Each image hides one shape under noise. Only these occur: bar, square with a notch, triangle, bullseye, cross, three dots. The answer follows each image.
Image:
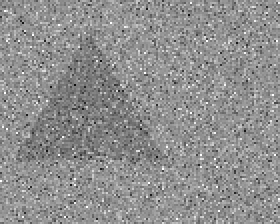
triangle
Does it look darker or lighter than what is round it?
darker
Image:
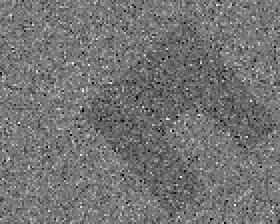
square with a notch
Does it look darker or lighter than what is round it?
darker
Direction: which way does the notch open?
down and right
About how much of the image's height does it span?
nearly all
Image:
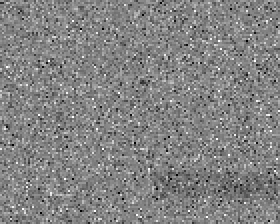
bar
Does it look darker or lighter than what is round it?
darker
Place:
bottom right
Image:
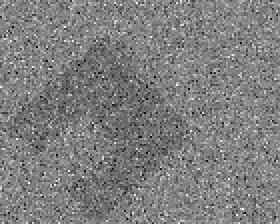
square with a notch
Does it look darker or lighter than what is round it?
darker
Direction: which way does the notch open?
down and left
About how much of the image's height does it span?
nearly all
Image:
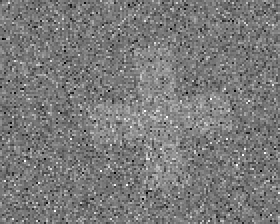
cross
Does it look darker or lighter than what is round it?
lighter
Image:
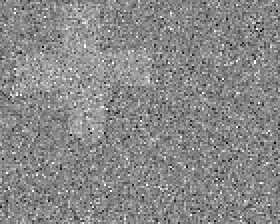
cross
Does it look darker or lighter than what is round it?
lighter
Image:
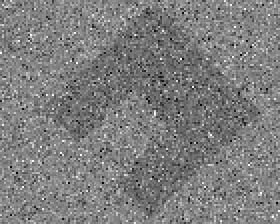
square with a notch
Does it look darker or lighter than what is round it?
darker
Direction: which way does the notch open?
down and left
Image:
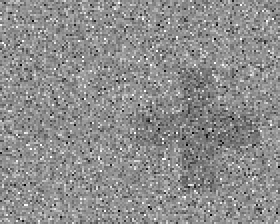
cross
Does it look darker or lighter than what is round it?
darker
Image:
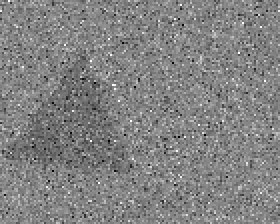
triangle
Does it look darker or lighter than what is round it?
darker
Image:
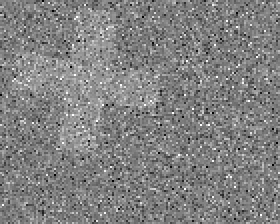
cross
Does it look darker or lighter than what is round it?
lighter
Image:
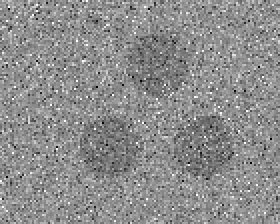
three dots
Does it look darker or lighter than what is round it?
darker
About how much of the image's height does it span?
two thirds
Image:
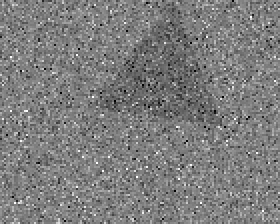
triangle
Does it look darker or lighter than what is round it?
darker
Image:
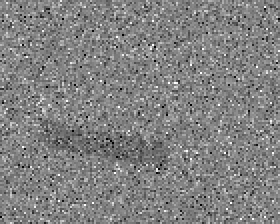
bar
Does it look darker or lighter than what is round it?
darker
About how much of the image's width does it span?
half
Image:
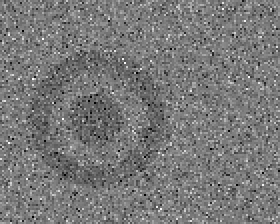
bullseye
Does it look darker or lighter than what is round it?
darker
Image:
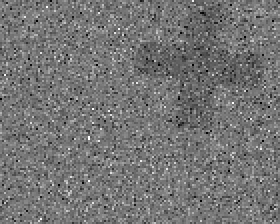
cross
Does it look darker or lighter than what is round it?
darker
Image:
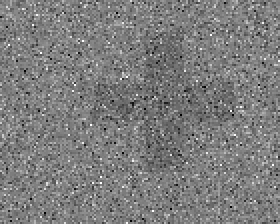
cross
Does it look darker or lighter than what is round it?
darker
